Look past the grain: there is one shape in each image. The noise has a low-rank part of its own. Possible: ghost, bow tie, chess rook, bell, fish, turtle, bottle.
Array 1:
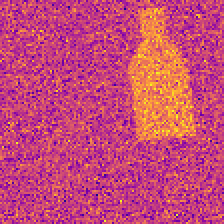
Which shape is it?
bottle
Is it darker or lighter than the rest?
lighter
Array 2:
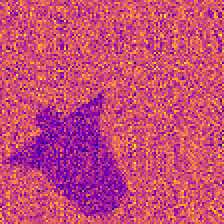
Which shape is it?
bell
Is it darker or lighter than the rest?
darker
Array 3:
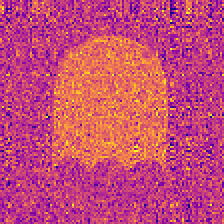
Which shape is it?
ghost
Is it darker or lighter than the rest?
lighter
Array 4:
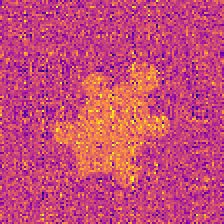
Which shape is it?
turtle
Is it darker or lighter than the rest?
lighter
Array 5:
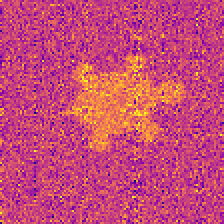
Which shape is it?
turtle
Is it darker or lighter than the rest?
lighter
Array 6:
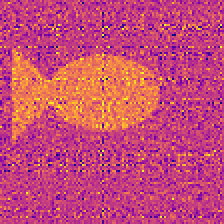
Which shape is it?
fish
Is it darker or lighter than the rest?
lighter
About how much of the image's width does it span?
two thirds
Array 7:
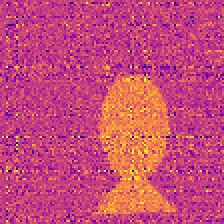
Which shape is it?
fish
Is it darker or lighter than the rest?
lighter
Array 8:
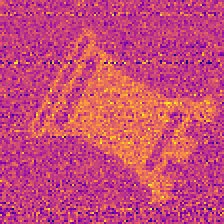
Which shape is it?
chess rook
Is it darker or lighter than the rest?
lighter
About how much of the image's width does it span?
nearly all
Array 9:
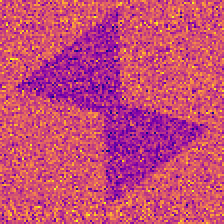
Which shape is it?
bow tie
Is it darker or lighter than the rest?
darker
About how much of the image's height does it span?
nearly all
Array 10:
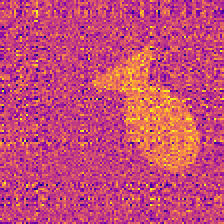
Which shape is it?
fish
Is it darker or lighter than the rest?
lighter
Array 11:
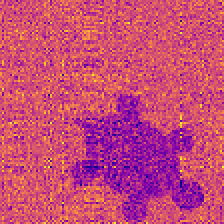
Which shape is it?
turtle
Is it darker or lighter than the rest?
darker
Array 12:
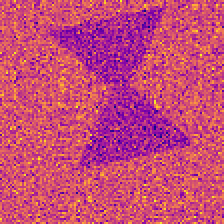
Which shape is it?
bow tie
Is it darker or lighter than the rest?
darker
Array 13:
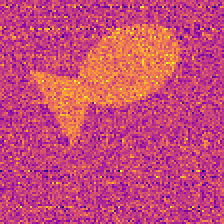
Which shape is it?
fish
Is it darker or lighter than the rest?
lighter
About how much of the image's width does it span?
two thirds
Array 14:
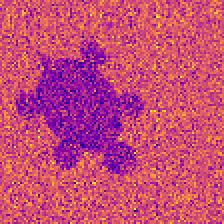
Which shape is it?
turtle
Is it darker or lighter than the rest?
darker
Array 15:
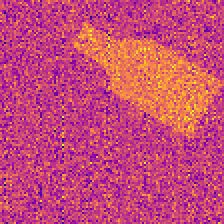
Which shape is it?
bottle
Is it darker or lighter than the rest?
lighter
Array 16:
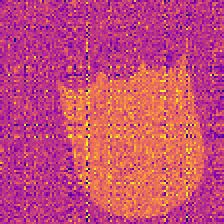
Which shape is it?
ghost
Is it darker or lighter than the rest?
lighter
